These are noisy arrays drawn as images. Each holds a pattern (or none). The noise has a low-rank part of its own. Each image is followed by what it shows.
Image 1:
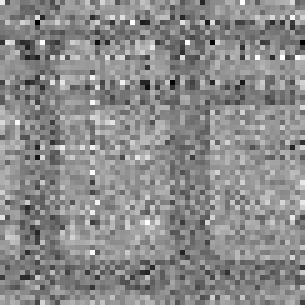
bands of rows crossing bands of columns
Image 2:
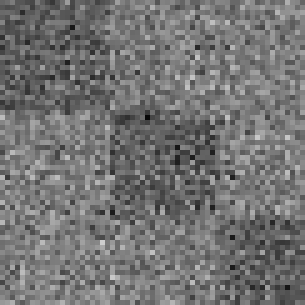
blocks along the diagonal
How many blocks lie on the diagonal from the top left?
3
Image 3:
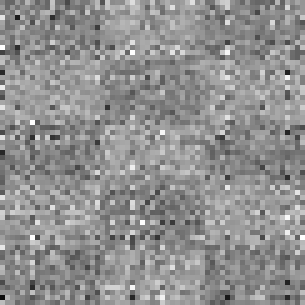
a checkerboard
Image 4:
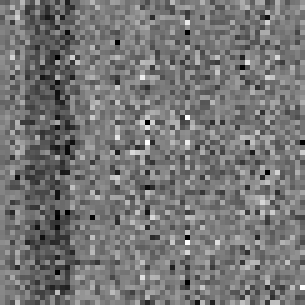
one band of columns
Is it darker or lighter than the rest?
darker
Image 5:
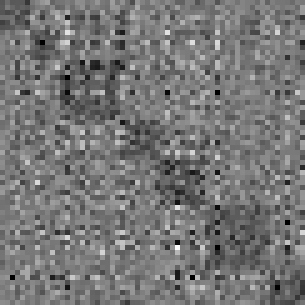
blocks along the diagonal
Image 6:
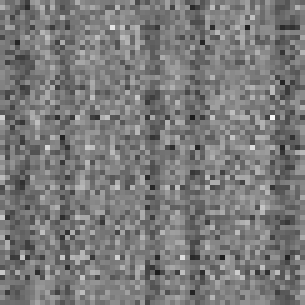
bands of columns
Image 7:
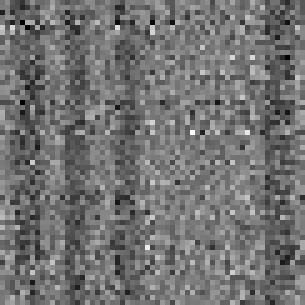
bands of columns
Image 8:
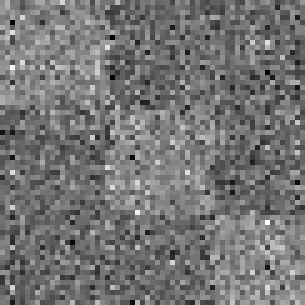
blocks along the diagonal
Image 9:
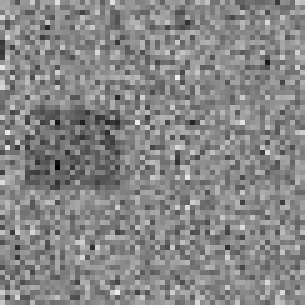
one block
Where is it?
middle left
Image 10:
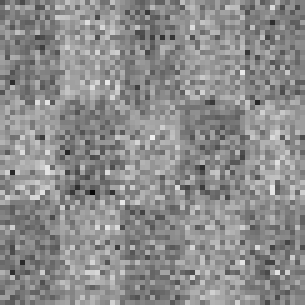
a checkerboard
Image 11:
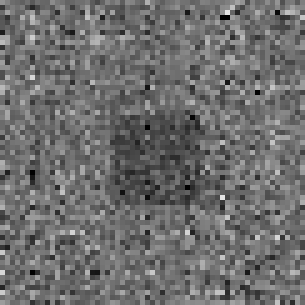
one block
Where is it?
centre
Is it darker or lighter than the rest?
darker
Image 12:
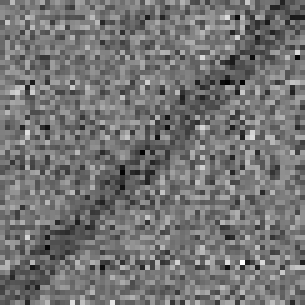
a diagonal band
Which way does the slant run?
bottom left to top right
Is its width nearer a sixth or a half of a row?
a sixth
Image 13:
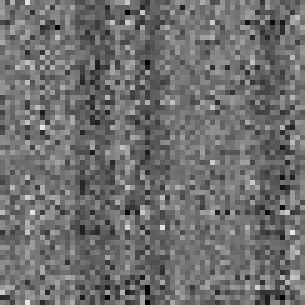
bands of columns
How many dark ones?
3
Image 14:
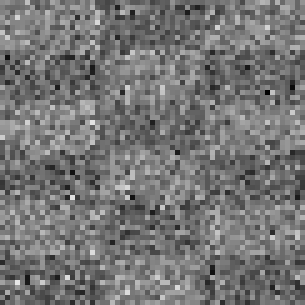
a checkerboard
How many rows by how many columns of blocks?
6 by 3
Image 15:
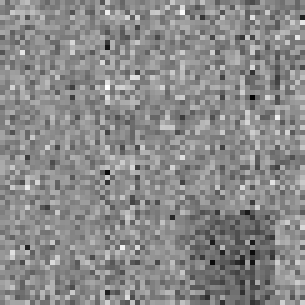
one block
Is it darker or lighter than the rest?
darker
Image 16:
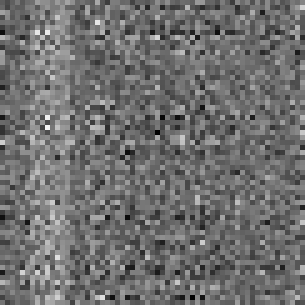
one band of columns
